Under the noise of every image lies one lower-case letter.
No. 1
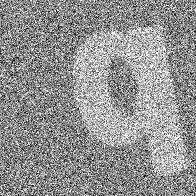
q
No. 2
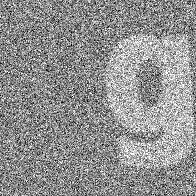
g
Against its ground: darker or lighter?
lighter
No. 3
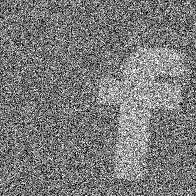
f
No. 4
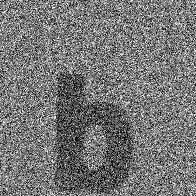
b
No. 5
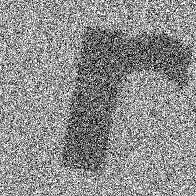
r
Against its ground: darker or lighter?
darker
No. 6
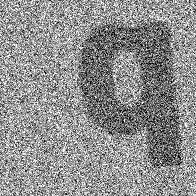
q
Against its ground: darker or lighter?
darker
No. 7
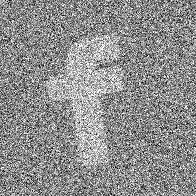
f
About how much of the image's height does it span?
two thirds
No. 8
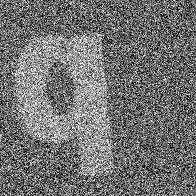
q
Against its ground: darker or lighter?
lighter
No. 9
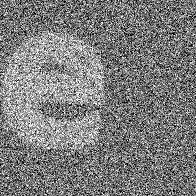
e
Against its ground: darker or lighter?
lighter
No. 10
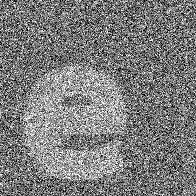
e
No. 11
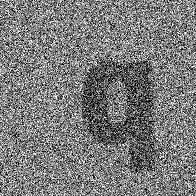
q
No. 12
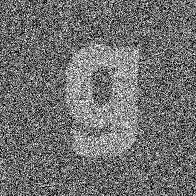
g
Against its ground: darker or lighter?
lighter
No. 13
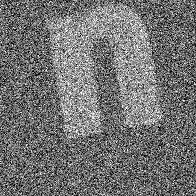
n
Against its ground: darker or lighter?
lighter
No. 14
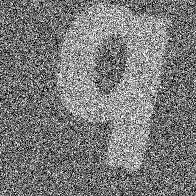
q
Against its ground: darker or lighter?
lighter
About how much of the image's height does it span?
nearly all
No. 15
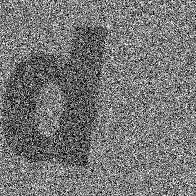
d
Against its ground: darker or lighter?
darker
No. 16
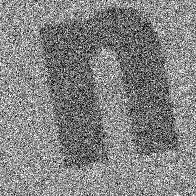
n
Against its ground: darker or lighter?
darker
